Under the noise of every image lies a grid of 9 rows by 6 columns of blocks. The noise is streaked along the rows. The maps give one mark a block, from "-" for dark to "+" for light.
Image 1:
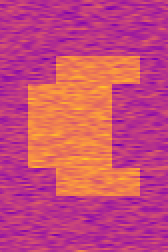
- - - - - -
- - - - - -
- - + + + -
- + + + - -
- + + + - -
- + + + - -
- - + + + -
- - - - - -
- - - - - -
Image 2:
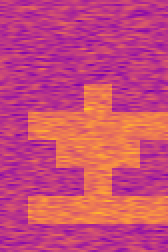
- - - - - -
- - - - - -
- - - - - -
- - - + - -
- + + + + +
- - + + + -
- - - + - -
- + + + + +
- - - - - -
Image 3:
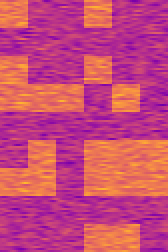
+ - - + - -
- - - - - -
+ - - + - -
+ + + - + -
- - - - - -
- + - + + +
+ + - + + +
- - - - - -
- - - + + -
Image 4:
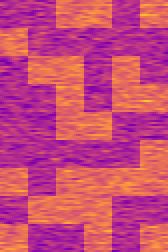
- - + + - +
+ - - - - -
- + + - + -
- - + - + +
- - + + - -
- - - - - +
+ - + + + +
- + + + - -
+ - - + - +
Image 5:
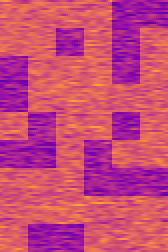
+ + + + - -
+ + - + - +
- + + + - +
- + + + + +
+ - + + - +
- - + - + +
+ + + - - -
+ + + + + +
+ - - + + +
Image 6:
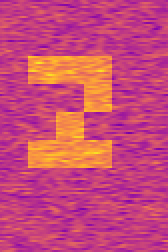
- - - - - -
- - - - - -
- + + + - -
- - - + - -
- - + - - -
- + + + - -
- - - - - -
- - - - - -
- - - - - -
